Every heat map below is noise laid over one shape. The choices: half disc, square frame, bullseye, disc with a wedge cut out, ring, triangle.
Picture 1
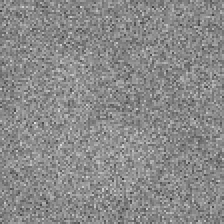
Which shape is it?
disc with a wedge cut out
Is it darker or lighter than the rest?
lighter
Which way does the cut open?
up and right
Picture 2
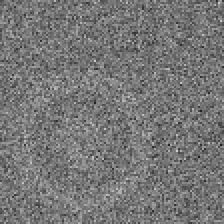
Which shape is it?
bullseye
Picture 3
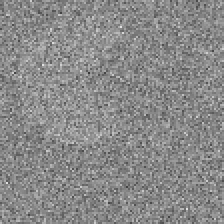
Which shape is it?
disc with a wedge cut out
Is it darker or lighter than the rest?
lighter
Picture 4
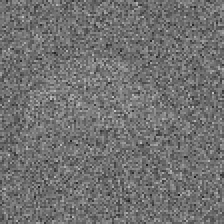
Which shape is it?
half disc
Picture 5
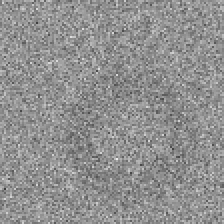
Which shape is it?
ring
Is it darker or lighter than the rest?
darker
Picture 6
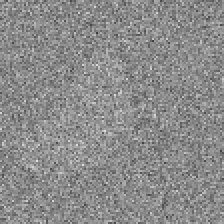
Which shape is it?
half disc
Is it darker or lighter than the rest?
lighter
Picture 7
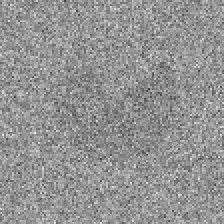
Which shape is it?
disc with a wedge cut out
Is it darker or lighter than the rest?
darker
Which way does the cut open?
up
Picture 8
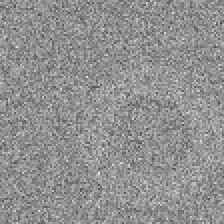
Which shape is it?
ring
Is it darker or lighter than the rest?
lighter
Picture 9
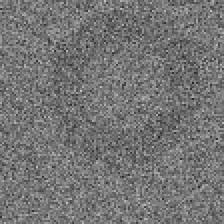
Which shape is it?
ring
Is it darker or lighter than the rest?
darker
